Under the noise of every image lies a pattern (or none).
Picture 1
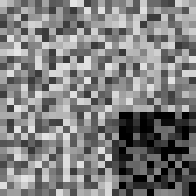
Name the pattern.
one block
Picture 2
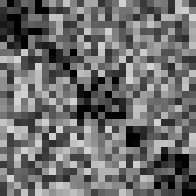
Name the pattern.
blocks along the diagonal
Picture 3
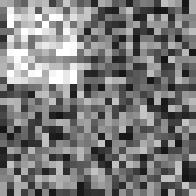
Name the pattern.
one block
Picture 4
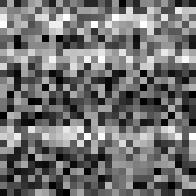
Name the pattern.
bands of rows
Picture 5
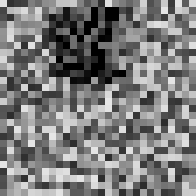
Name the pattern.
one block
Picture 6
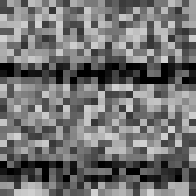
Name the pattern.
bands of rows
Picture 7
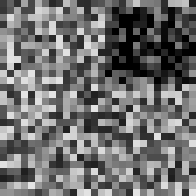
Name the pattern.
one block
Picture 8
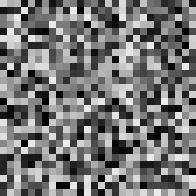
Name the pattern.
only noise
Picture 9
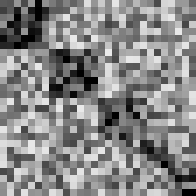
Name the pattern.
blocks along the diagonal
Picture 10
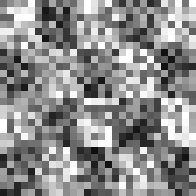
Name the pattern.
a checkerboard
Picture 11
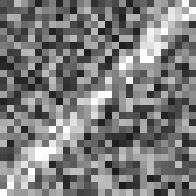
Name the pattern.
a diagonal band
